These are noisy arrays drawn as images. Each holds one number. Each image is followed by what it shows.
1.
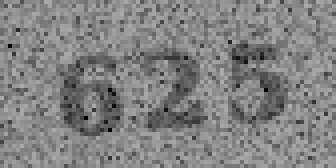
625
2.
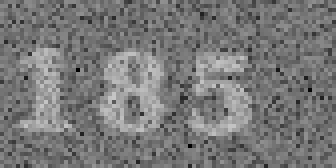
185
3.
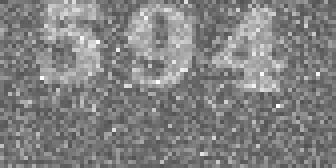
594
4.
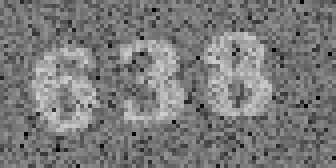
638
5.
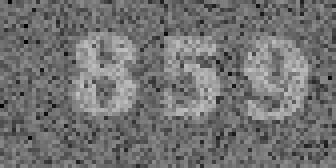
859
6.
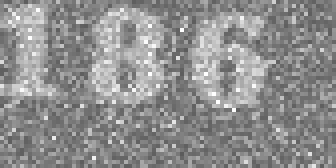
186
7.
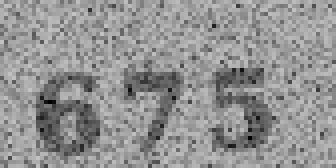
675
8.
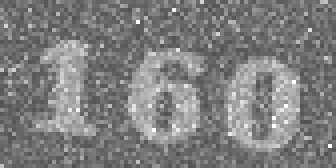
160
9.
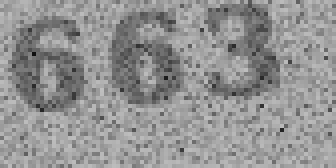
663
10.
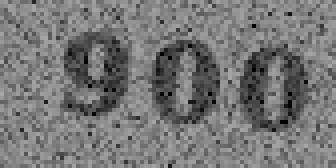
900
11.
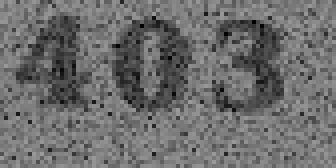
403
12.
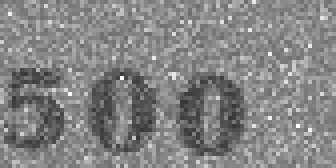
500
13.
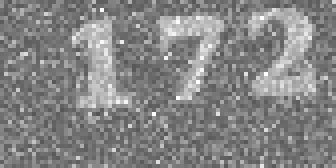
172
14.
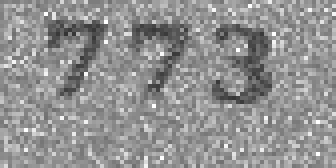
773
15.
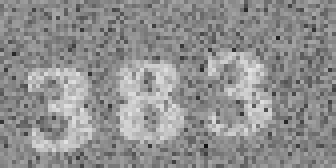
383
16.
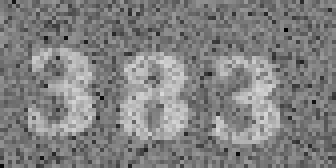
383
